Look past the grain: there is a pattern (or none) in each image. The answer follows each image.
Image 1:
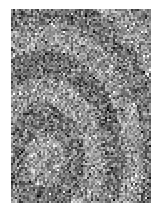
rings round one point
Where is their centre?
bottom left
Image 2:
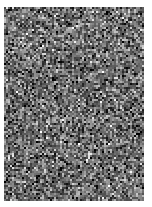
only noise
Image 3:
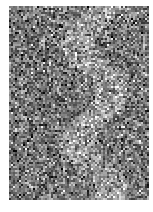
a wavy band
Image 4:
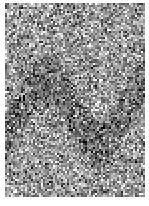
a wavy band
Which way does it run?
left to right
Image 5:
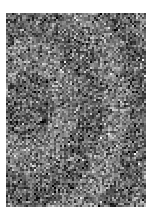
rings round one point
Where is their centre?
middle left
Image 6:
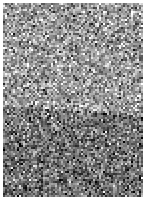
a sharp edge
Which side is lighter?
top
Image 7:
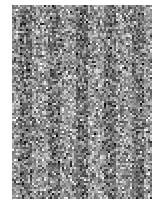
vertical stripes
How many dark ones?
5
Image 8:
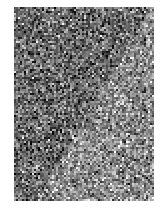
a sharp edge
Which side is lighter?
bottom right
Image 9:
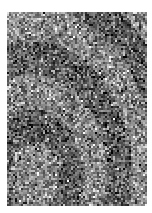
rings round one point
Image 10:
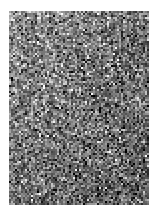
a smooth slope
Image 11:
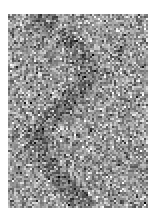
a wavy band
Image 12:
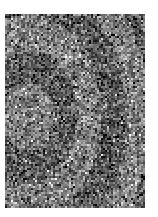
rings round one point
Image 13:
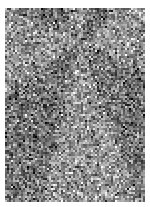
spokes from one point
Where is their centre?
top middle
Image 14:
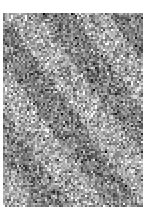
diagonal stripes
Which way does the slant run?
top left to bottom right
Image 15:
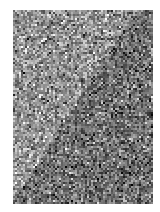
a sharp edge
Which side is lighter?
top left
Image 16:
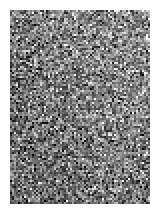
a smooth slope
